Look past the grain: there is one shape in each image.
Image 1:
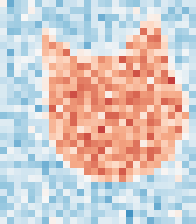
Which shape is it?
cat's head
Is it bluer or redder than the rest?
redder
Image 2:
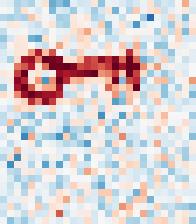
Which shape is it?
key
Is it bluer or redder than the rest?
redder
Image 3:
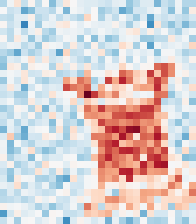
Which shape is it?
chess rook
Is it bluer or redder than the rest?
redder
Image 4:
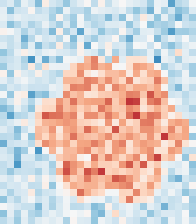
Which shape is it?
flower
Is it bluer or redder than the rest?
redder
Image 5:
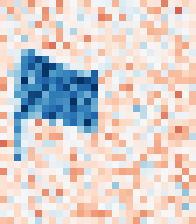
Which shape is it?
flag
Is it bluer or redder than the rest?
bluer
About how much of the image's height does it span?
half
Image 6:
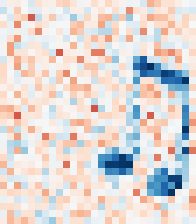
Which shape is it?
pair of musical notes
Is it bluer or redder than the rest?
bluer
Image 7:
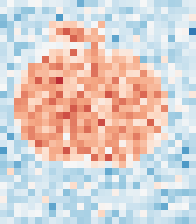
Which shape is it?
apple
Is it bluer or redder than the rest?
redder
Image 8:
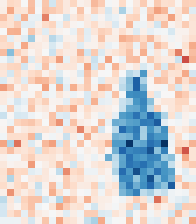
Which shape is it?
bottle
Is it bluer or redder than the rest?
bluer
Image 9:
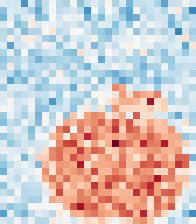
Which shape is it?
apple
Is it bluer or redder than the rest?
redder
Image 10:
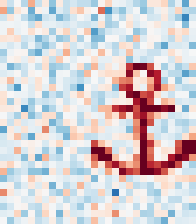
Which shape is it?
anchor
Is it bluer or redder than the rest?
redder
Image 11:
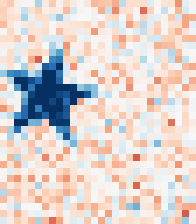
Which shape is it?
star
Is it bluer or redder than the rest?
bluer
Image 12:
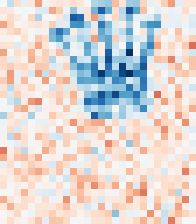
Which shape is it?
chess queen
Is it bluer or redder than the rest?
bluer
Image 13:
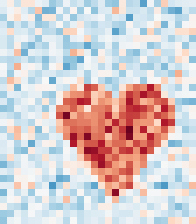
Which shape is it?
heart
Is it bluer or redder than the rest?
redder
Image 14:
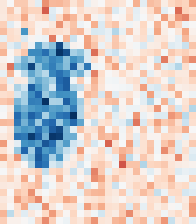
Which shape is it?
footprint
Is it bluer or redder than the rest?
bluer
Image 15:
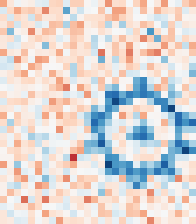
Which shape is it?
gear
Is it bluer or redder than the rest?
bluer
